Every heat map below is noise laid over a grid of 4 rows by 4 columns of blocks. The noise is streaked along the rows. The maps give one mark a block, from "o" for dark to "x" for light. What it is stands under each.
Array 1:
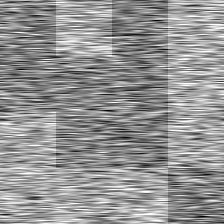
o x o x
o o o x
x o o x
x x x o
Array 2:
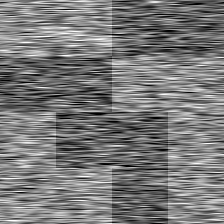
x x o o
o o x x
x o o x
x x o x
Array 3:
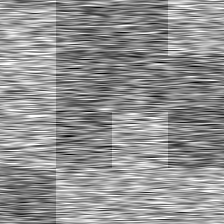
x o o x
x o o o
x o x o
o x x x
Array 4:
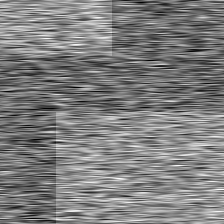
x x o o
o o o o
o x x x
o x x x
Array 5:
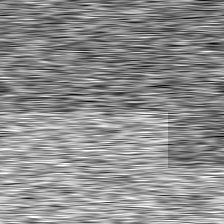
o o o o
o o o o
x x x o
x x x x
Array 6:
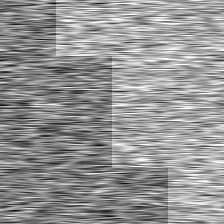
o x x x
o o x x
o o x x
o o o x
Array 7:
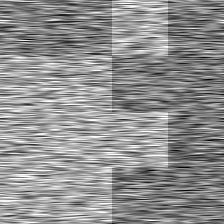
o o x o
x x o o
x x x o
x x o o
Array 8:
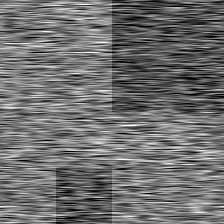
x x o o
x x o o
x x x x
x o x x
